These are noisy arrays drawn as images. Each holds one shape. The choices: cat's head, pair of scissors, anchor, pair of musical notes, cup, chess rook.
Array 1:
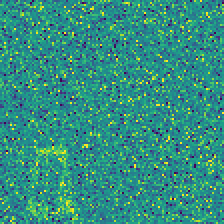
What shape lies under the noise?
pair of musical notes
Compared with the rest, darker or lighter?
lighter
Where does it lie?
bottom left
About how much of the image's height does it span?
a third
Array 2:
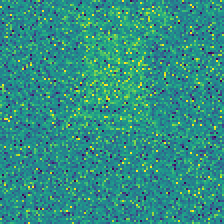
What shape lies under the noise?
chess rook
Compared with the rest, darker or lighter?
lighter
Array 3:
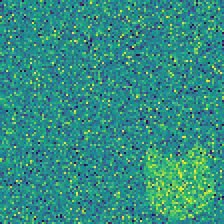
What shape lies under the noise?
cat's head
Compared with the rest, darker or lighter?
lighter
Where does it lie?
bottom right
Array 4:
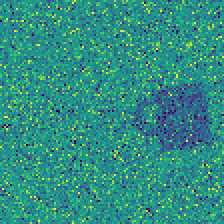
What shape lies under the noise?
cup
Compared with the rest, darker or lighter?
darker
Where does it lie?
middle right
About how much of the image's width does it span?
a third
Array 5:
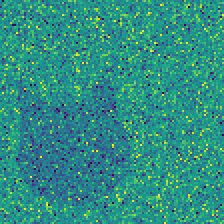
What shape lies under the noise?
cat's head
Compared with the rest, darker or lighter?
darker
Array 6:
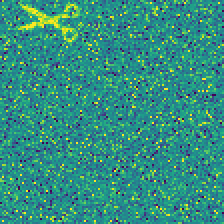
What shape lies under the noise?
pair of scissors
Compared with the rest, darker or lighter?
lighter
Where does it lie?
top left
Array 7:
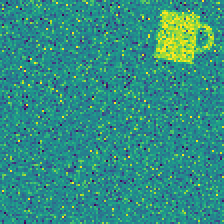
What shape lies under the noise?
cup
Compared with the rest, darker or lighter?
lighter
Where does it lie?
top right
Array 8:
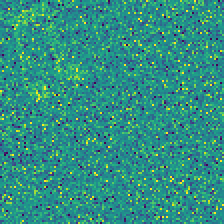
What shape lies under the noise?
pair of musical notes
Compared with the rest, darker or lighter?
lighter
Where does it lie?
top left
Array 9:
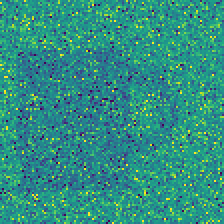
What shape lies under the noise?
cup
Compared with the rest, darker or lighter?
darker
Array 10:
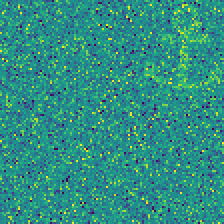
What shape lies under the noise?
anchor
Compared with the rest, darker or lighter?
lighter
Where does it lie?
top right
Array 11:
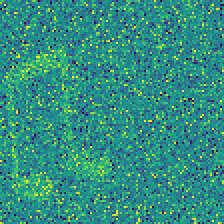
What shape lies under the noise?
pair of musical notes
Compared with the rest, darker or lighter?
lighter
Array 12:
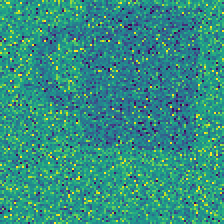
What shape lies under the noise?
cup
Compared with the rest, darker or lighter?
darker
